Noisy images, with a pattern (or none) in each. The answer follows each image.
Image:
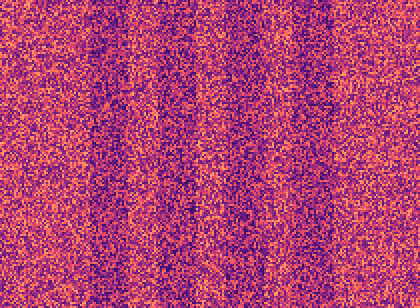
bands of columns
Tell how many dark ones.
4
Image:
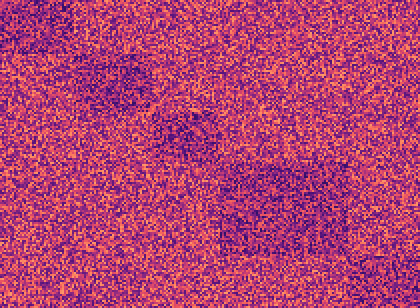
blocks along the diagonal
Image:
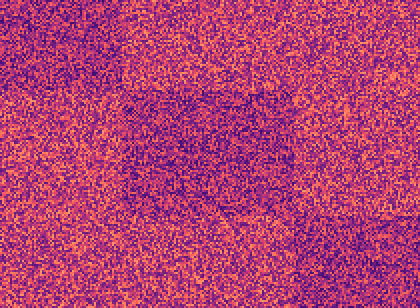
blocks along the diagonal
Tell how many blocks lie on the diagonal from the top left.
3
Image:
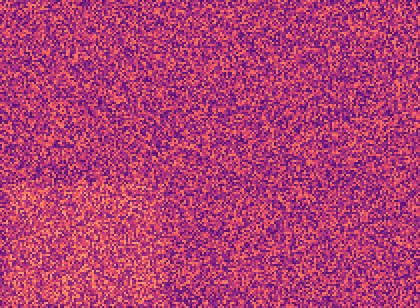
one block
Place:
bottom left
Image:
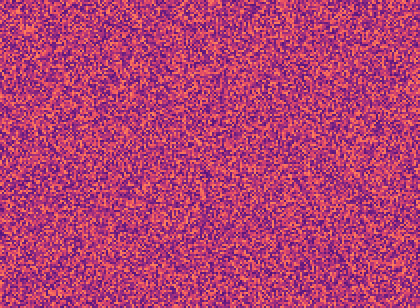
only noise
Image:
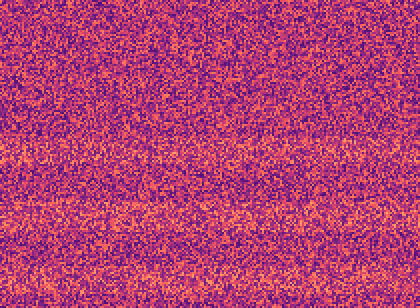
bands of rows
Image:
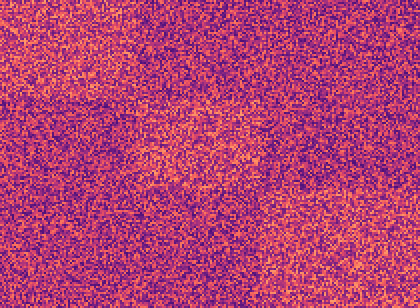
blocks along the diagonal
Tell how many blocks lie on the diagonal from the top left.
3
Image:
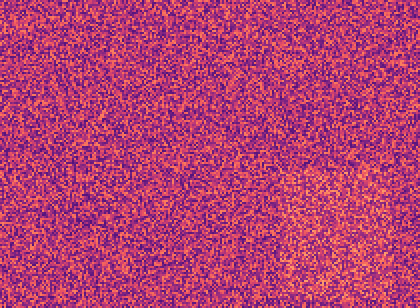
one block
